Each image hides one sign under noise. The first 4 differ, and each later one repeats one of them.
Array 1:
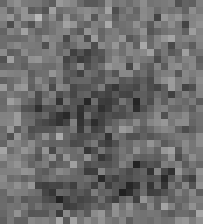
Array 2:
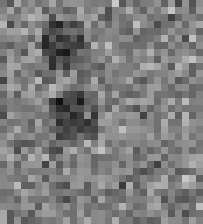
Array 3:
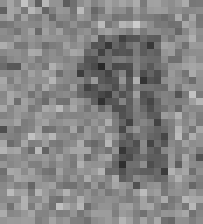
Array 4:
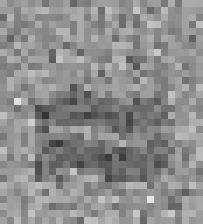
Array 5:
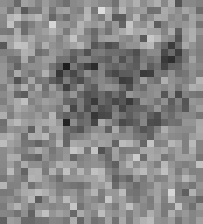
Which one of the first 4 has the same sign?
4
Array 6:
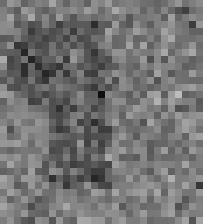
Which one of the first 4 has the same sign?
3
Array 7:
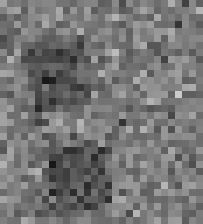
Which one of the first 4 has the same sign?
2
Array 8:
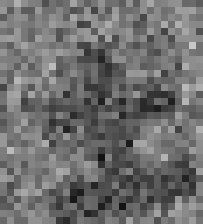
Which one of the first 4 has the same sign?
1
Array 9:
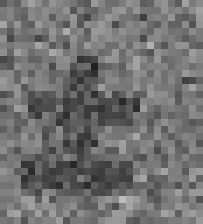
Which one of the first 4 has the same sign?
1
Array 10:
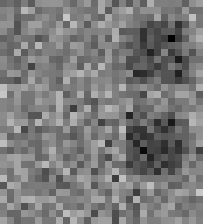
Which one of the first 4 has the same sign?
2
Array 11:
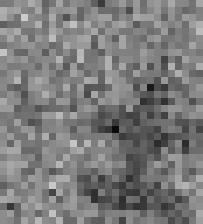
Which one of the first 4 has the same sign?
1
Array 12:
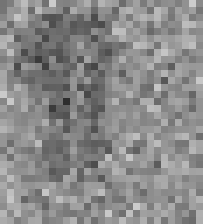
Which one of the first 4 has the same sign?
3
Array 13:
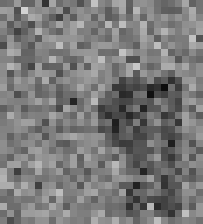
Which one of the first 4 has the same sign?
3
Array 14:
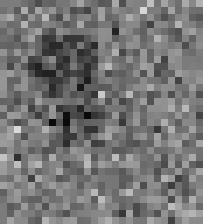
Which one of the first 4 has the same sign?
3
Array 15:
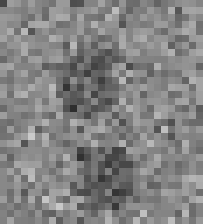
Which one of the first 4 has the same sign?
2
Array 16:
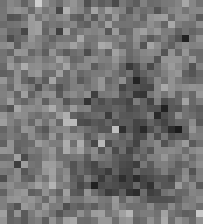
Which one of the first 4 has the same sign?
1
